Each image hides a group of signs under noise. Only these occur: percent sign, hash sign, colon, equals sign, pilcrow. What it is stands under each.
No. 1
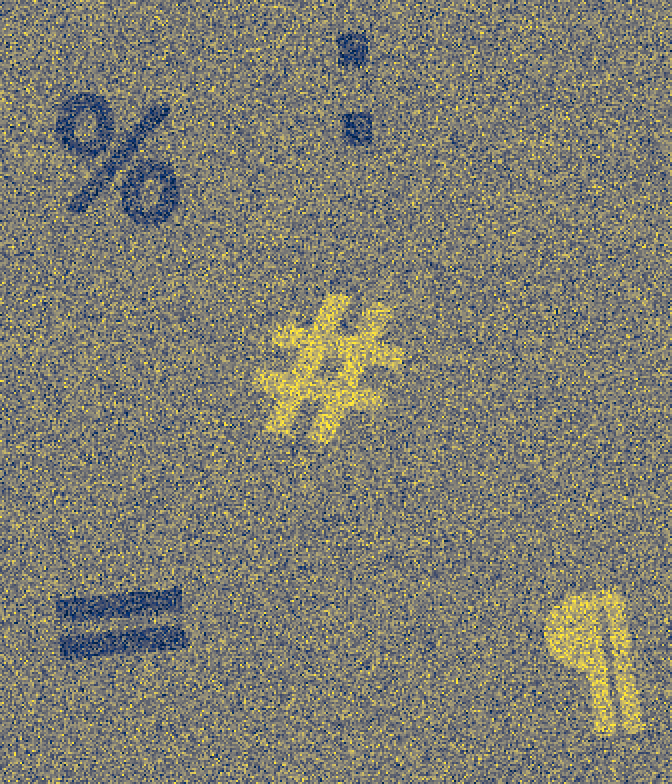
top left: dark percent sign; top middle: dark colon; centre: light hash sign; bottom left: dark equals sign; bottom right: light pilcrow
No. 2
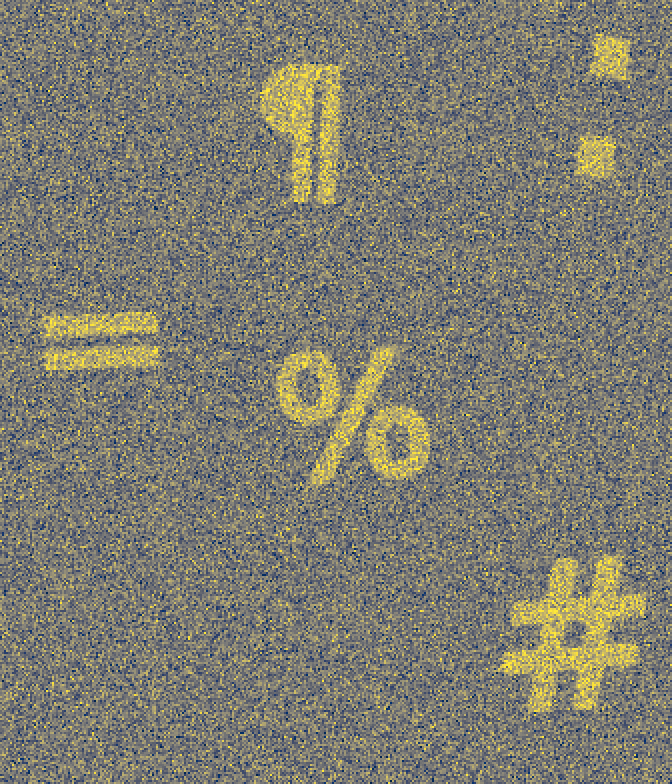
top middle: light pilcrow; top right: light colon; middle left: light equals sign; centre: light percent sign; bottom right: light hash sign
